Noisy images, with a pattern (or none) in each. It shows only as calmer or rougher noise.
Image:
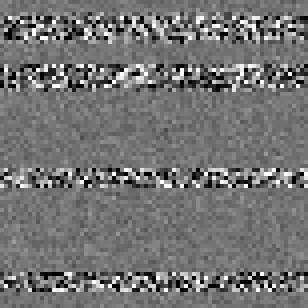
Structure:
bands of rows
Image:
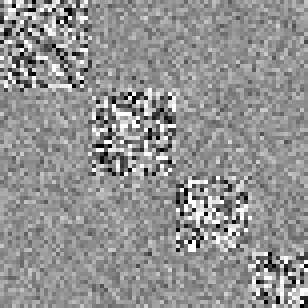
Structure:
blocks along the diagonal
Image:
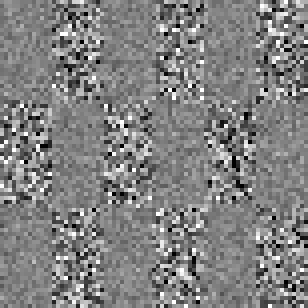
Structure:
a checkerboard
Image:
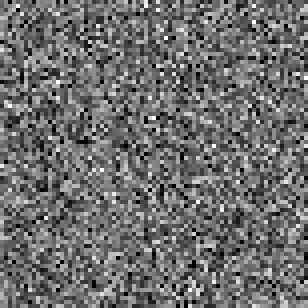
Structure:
only noise
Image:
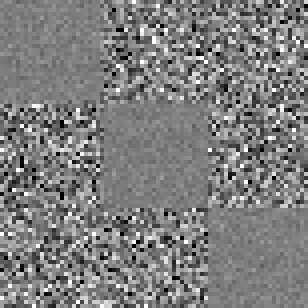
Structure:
blocks along the diagonal
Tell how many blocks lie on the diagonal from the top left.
3
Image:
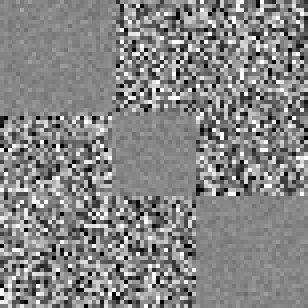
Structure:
blocks along the diagonal
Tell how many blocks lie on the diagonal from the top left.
3
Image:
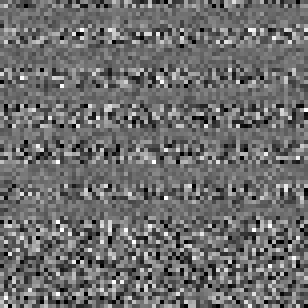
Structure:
bands of rows
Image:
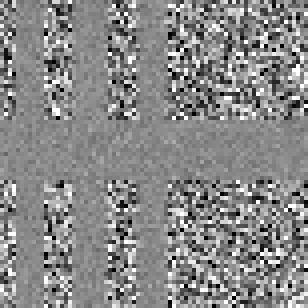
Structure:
bands of rows crossing bands of columns
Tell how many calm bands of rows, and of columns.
1 and 3
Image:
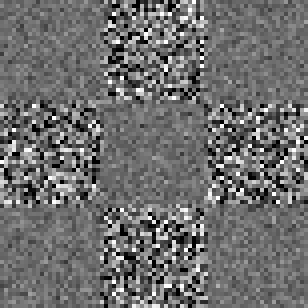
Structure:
a checkerboard
